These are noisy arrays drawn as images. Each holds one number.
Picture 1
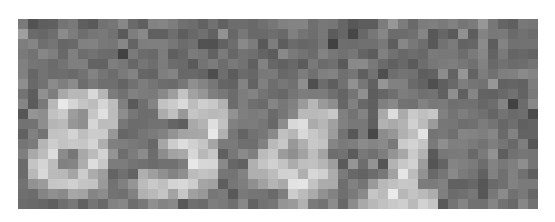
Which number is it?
8341
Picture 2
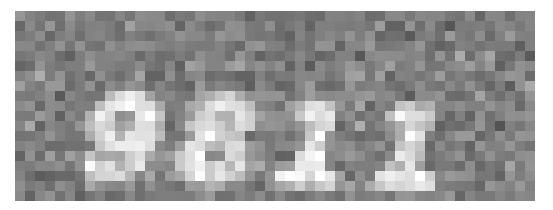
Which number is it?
9811
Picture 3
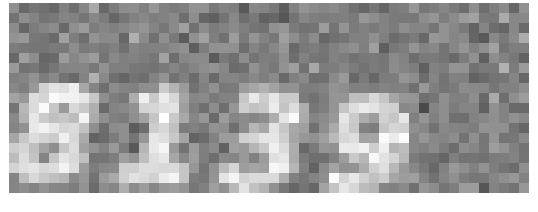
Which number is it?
8139
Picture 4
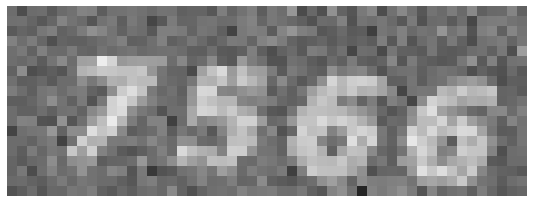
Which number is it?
7566
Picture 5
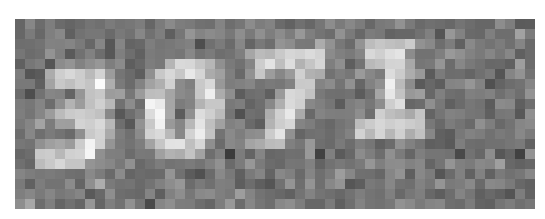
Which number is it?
3071
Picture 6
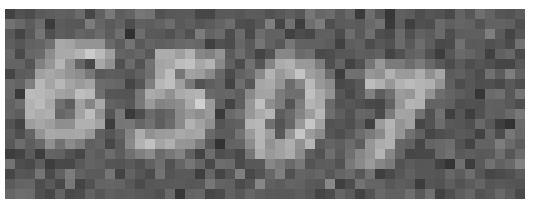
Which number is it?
6507
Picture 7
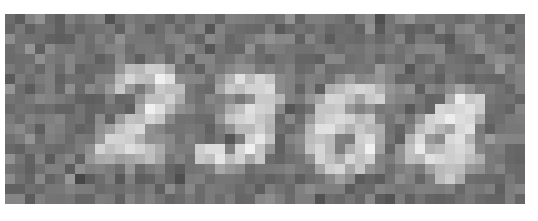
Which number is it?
2364
